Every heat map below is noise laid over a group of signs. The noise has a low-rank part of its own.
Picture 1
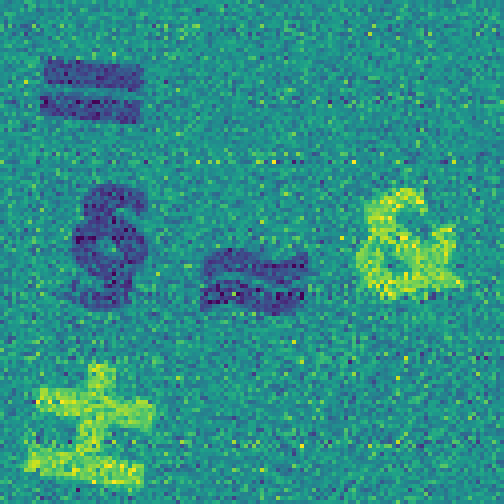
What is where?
top left: dark equals sign; middle left: dark section sign; centre: dark approximately sign; middle right: light ampersand; bottom left: light plus-minus sign
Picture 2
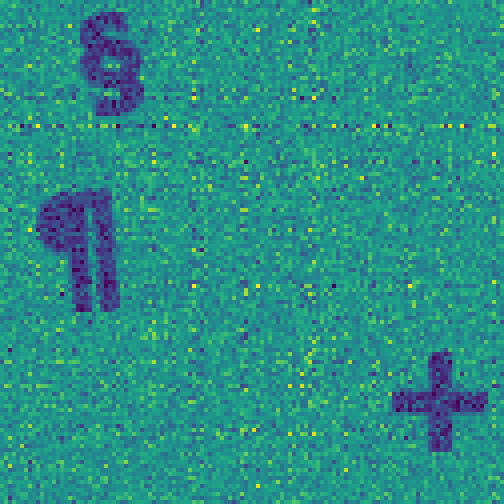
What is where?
top left: dark section sign; middle left: dark pilcrow; bottom right: dark plus sign
